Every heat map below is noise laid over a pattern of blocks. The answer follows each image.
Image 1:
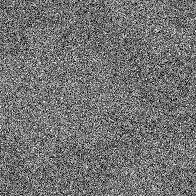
top and bottom mirror each other
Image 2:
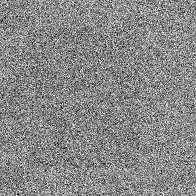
top and bottom mirror each other
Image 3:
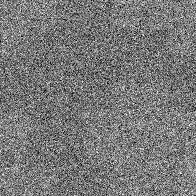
mirrored about the diagonal from the top left
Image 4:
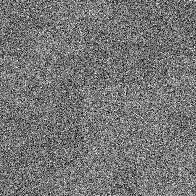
mirrored about the diagonal from the top left
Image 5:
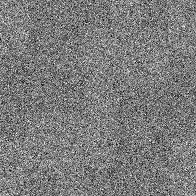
the same after a half turn
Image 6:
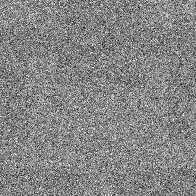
left and right mirror each other
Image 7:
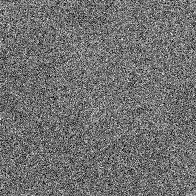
mirrored about the diagonal from the bottom left
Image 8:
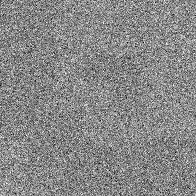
mirrored about the diagonal from the bottom left
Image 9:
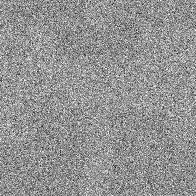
left and right mirror each other
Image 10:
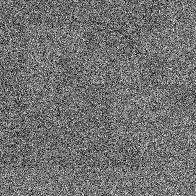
no symmetry
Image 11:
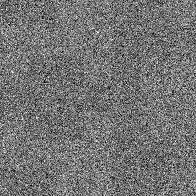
top and bottom mirror each other
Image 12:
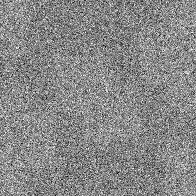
the same after a half turn
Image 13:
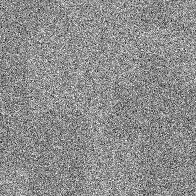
no symmetry
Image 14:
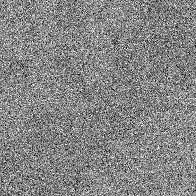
mirrored about the diagonal from the top left
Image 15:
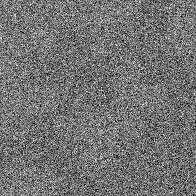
mirrored about the diagonal from the top left
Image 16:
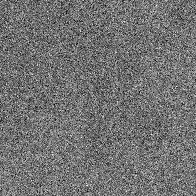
no symmetry
